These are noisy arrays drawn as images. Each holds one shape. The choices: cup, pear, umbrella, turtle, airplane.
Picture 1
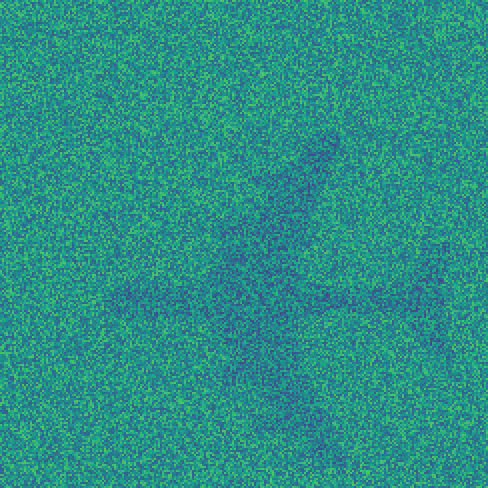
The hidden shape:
airplane
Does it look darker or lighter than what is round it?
darker
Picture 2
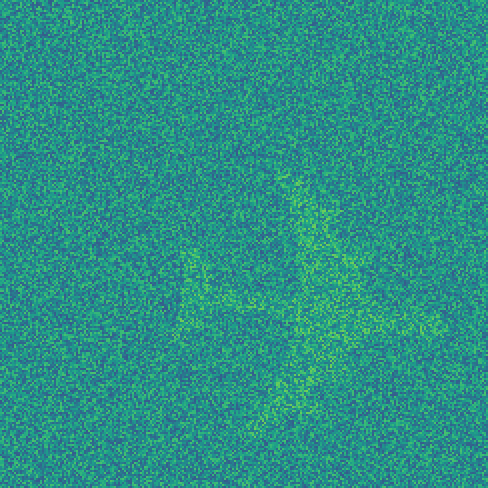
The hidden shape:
airplane
